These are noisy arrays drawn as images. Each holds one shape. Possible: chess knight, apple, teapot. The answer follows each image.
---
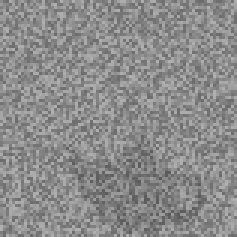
teapot
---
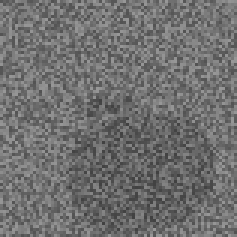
apple
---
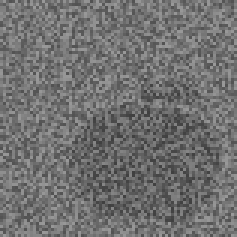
apple
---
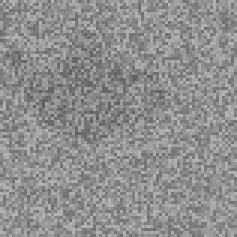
teapot
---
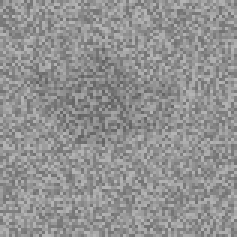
teapot
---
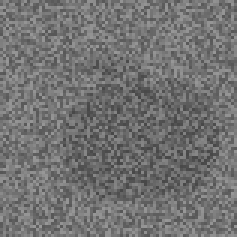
apple
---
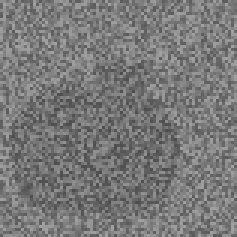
apple
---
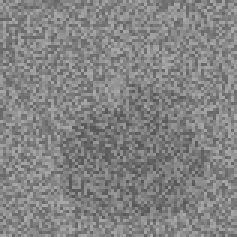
apple
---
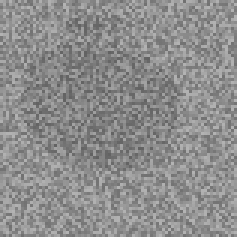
apple
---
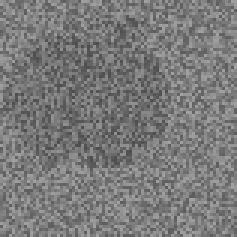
apple
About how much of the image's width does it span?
two thirds
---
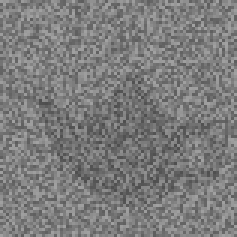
teapot
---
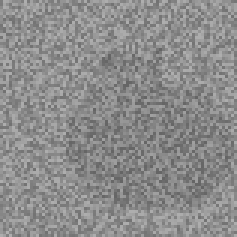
apple
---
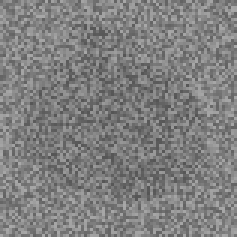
apple
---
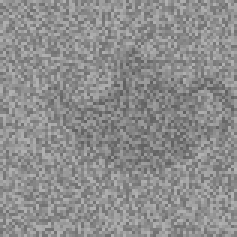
teapot
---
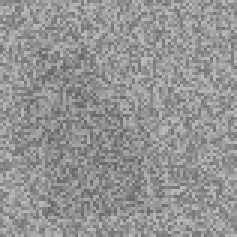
chess knight
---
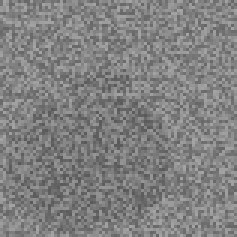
apple
